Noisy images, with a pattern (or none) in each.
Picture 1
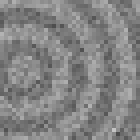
rings round one point
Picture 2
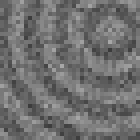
rings round one point
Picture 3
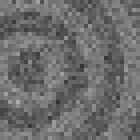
rings round one point
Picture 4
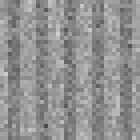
vertical stripes
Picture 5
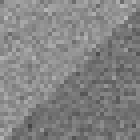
a sharp edge
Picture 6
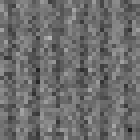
vertical stripes
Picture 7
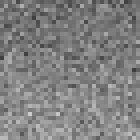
a smooth slope
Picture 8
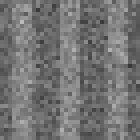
vertical stripes
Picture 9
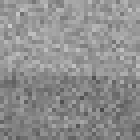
a sharp edge
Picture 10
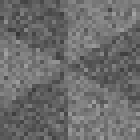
spokes from one point
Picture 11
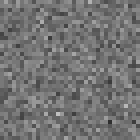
only noise
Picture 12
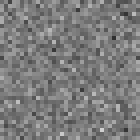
only noise
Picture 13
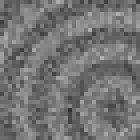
rings round one point
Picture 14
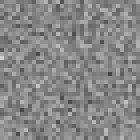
only noise
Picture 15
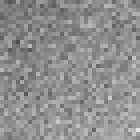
a smooth slope
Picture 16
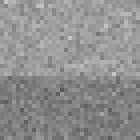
a sharp edge
